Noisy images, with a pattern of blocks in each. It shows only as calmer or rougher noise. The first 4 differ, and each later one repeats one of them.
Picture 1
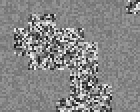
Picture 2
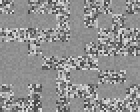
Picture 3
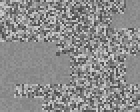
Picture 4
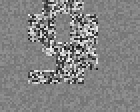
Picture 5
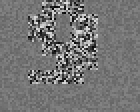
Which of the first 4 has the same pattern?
4
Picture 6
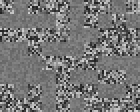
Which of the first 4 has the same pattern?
2
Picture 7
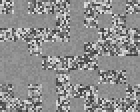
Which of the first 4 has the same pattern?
2
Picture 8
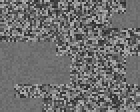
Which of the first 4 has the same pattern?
3
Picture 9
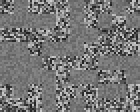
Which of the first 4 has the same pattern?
2
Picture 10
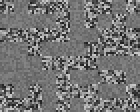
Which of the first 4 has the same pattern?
2
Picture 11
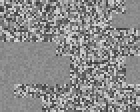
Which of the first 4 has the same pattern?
3
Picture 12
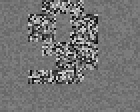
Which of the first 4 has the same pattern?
4
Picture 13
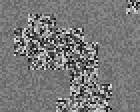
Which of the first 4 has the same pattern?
1
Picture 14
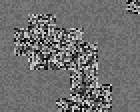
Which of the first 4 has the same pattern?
1
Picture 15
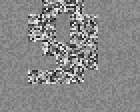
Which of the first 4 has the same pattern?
4
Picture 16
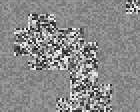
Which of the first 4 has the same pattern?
1
